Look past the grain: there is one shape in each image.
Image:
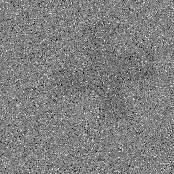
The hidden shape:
cross
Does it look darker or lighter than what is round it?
darker
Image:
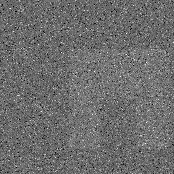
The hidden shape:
square with a notch
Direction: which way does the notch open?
down
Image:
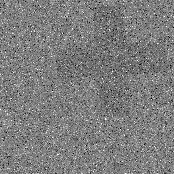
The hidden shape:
cross
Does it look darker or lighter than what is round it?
darker
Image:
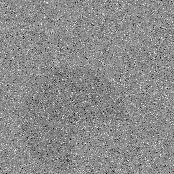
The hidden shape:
disc with a wedge cut out
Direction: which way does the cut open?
down and right
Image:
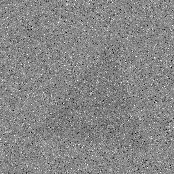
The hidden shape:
triangle
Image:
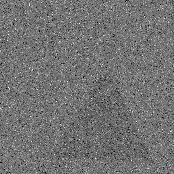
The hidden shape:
triangle
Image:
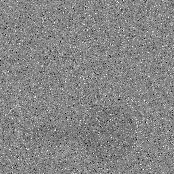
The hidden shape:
lollipop
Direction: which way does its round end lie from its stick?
right
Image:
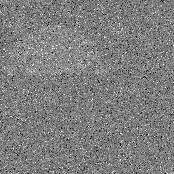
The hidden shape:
half disc
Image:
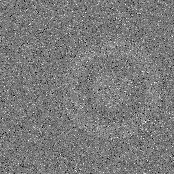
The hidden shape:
bullseye
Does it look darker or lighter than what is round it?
lighter
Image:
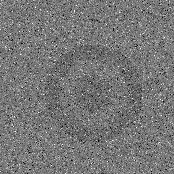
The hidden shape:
bullseye
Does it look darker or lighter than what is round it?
darker
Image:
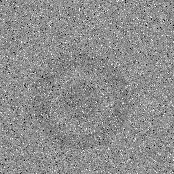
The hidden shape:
bullseye
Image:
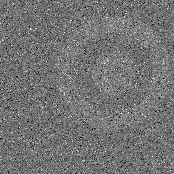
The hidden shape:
bullseye
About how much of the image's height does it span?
two thirds
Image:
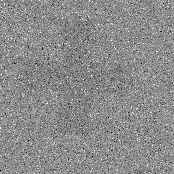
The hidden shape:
cross
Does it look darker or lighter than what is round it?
darker
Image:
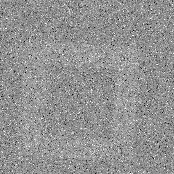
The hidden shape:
square frame
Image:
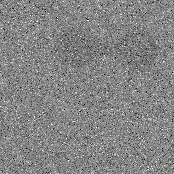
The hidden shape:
dumbbell
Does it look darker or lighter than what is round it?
darker
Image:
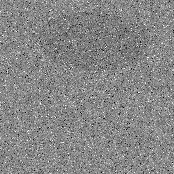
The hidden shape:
ellipse
